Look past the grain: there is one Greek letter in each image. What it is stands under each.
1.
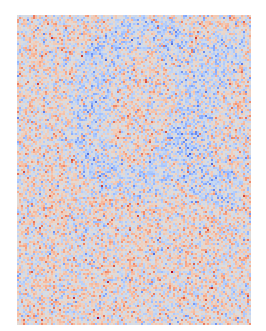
alpha
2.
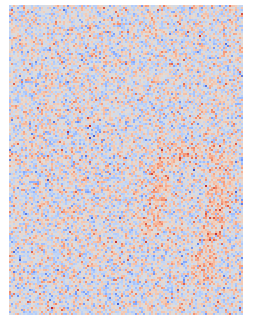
eta
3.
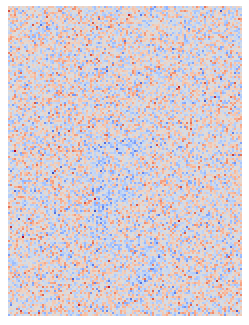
xi
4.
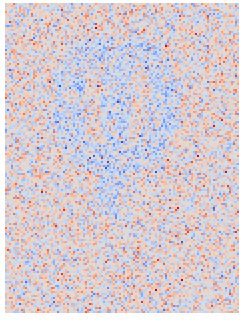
phi
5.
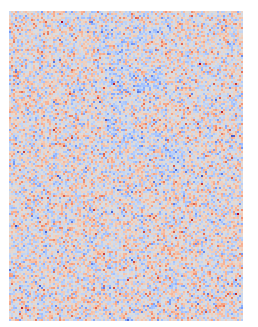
xi
